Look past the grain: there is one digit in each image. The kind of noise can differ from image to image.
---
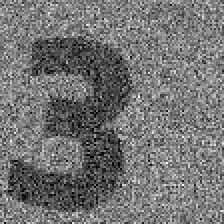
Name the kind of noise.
low rank plus noise
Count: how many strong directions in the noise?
five to eight
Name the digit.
3
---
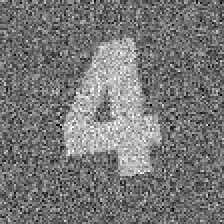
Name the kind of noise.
low rank plus noise
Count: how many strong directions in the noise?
one
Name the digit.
4
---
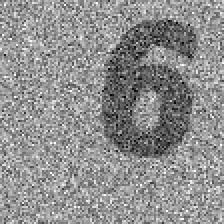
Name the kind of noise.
independent entries
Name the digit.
6
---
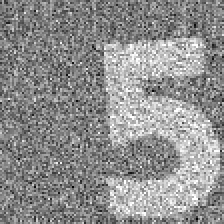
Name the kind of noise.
low rank plus noise
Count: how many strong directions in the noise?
one
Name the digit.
5
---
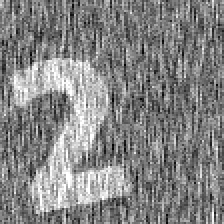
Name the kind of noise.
streaked along the columns
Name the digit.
2
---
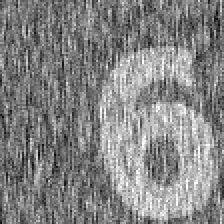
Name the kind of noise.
streaked along the columns
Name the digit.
6
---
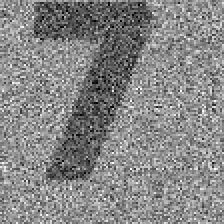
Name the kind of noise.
low rank plus noise
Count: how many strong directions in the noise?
three or four
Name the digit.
7
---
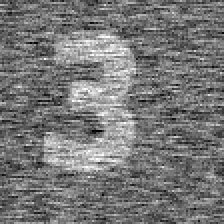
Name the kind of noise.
streaked along the rows
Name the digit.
3
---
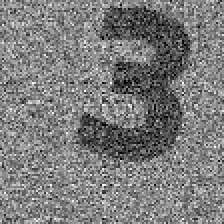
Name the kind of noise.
low rank plus noise
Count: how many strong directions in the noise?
one
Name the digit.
3
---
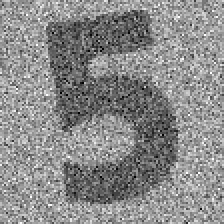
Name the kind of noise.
independent entries
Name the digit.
5
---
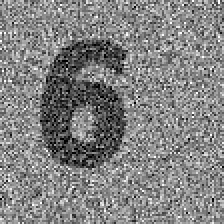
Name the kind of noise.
low rank plus noise
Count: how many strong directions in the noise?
one
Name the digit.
6
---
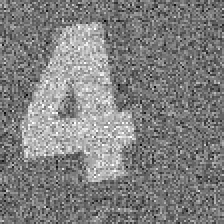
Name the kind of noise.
low rank plus noise
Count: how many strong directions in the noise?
three or four
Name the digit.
4
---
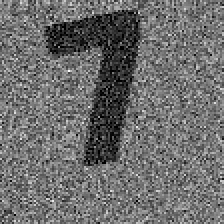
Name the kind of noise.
low rank plus noise
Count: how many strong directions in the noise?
one
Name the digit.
7
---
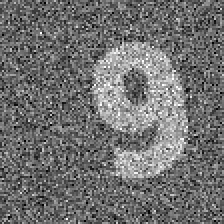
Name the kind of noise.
independent entries
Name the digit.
9
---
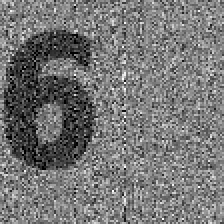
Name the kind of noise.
columns of uneven size
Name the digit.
6
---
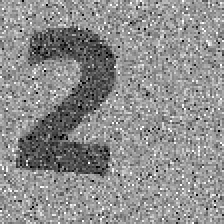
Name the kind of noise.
heavy tails
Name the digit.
2
